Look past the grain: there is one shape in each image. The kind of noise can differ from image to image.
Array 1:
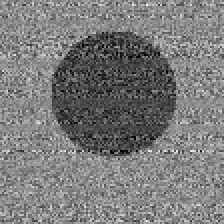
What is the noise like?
rows of uneven size
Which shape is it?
disc
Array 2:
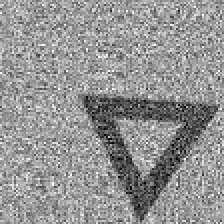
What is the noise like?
low rank plus noise
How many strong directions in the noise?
five to eight
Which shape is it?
triangle frame
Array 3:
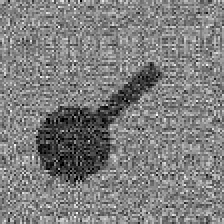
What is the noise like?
low rank plus noise
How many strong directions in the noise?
two
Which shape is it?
lollipop
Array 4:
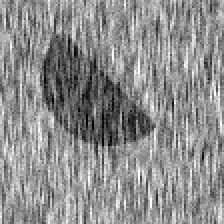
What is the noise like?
streaked along the columns
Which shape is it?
half disc
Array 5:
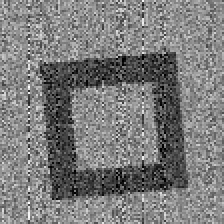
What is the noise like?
columns of uneven size
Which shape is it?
square frame
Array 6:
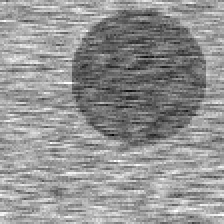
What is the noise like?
streaked along the rows
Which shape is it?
disc
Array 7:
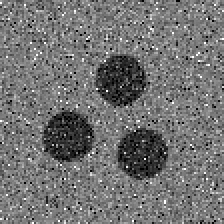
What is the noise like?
heavy tails
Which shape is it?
three dots
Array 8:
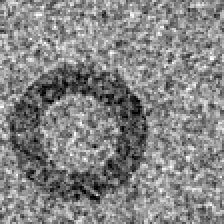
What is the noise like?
blotchy
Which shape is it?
ring
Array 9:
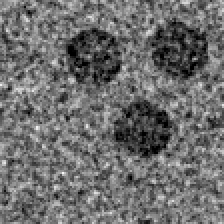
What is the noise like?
blotchy
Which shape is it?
three dots
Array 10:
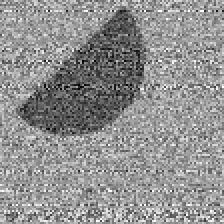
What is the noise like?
rows of uneven size
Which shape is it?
half disc
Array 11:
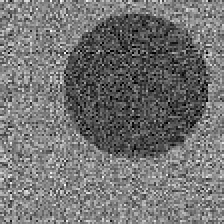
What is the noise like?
low rank plus noise
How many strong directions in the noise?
three or four
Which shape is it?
disc
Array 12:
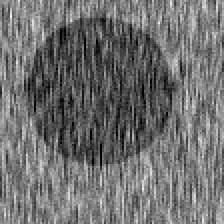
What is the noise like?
streaked along the columns
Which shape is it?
disc
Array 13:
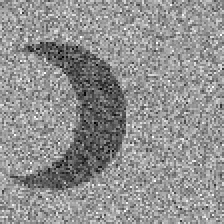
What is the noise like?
independent entries
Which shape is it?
crescent
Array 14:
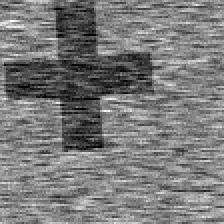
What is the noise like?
streaked along the rows
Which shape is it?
cross
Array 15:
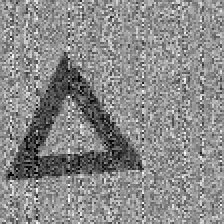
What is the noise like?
columns of uneven size
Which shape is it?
triangle frame
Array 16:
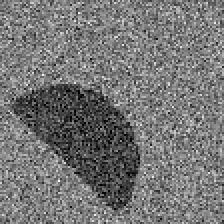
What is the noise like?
independent entries
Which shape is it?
half disc
